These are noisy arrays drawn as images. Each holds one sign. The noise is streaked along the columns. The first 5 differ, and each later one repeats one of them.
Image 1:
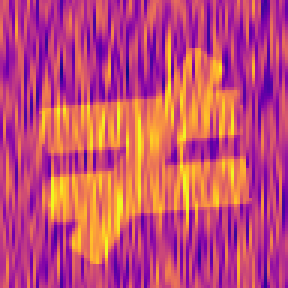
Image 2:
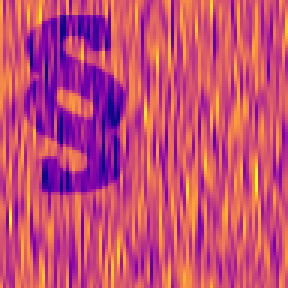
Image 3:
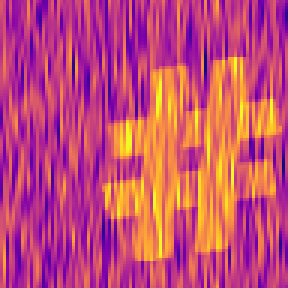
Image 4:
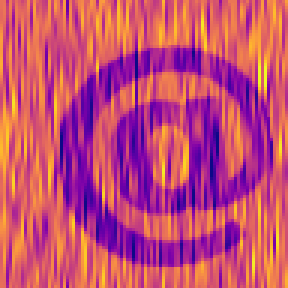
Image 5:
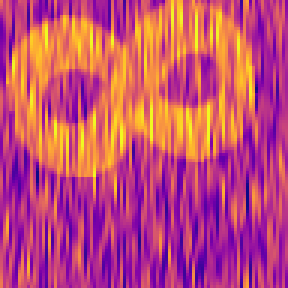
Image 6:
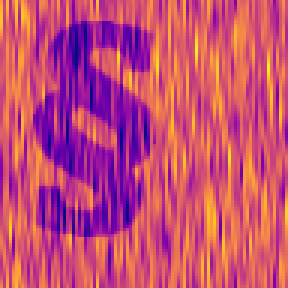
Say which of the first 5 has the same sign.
2
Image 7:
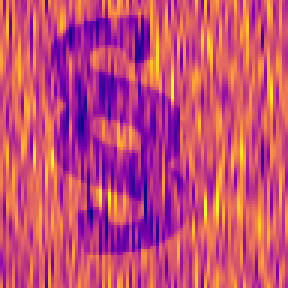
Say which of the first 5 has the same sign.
2
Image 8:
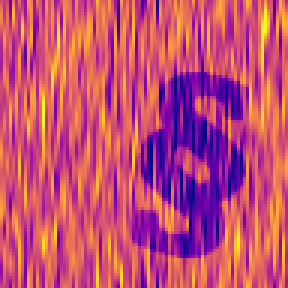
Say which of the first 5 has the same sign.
2
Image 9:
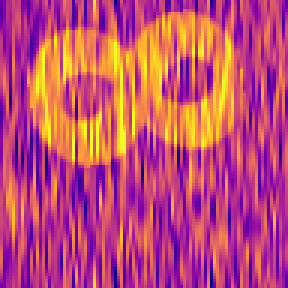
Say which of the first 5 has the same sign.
5
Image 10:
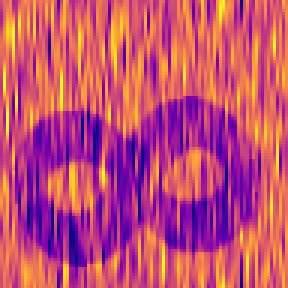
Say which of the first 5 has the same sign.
5
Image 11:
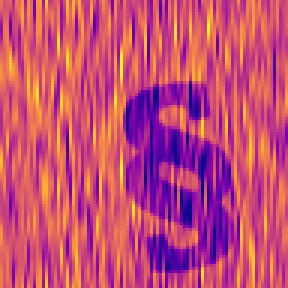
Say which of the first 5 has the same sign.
2
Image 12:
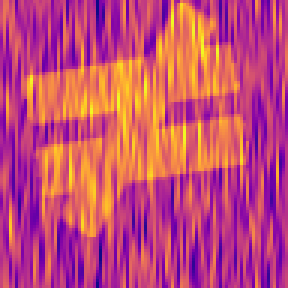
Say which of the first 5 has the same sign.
1
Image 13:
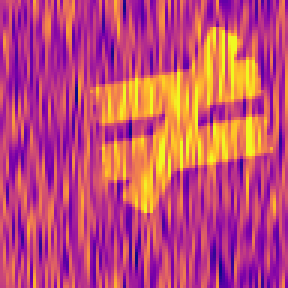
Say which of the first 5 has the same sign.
1
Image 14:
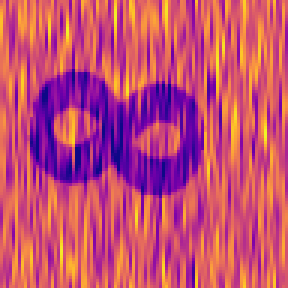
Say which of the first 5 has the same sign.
5
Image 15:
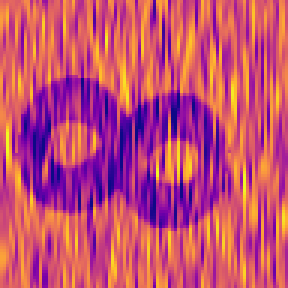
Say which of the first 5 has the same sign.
5
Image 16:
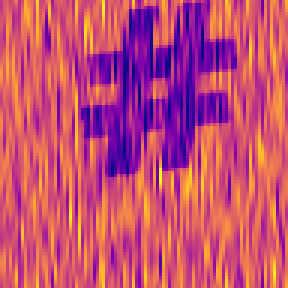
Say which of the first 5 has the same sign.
3
